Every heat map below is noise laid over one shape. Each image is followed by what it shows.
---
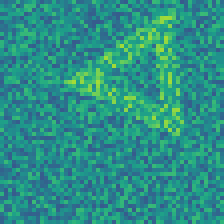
light triangle frame
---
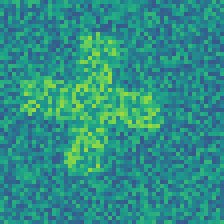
light cross
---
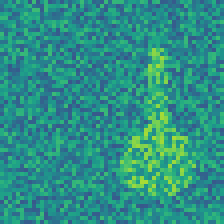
light lollipop
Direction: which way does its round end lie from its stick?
down
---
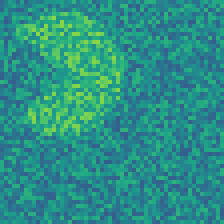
light disc with a wedge cut out
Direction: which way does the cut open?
left
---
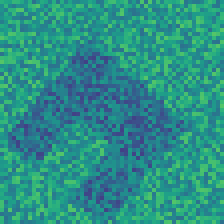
dark square with a notch
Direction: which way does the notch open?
down and left
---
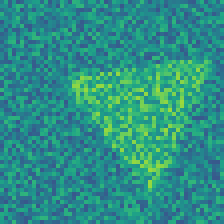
light triangle
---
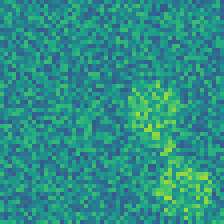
light dumbbell
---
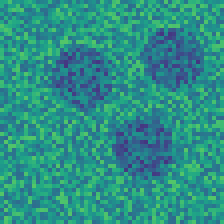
dark three dots
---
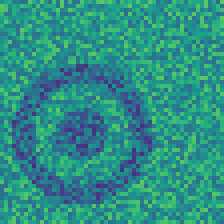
dark bullseye
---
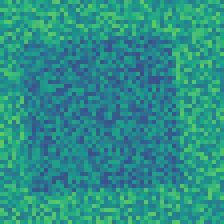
dark square
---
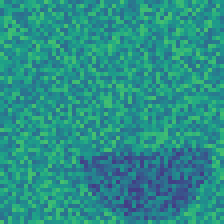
dark half disc
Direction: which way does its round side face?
down
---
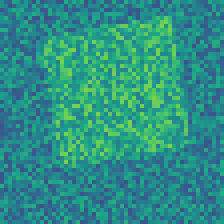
light square
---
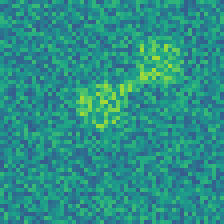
light dumbbell
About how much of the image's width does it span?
half
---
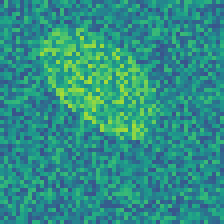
light ellipse
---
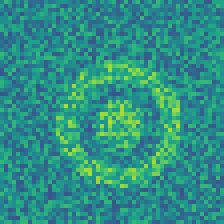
light bullseye
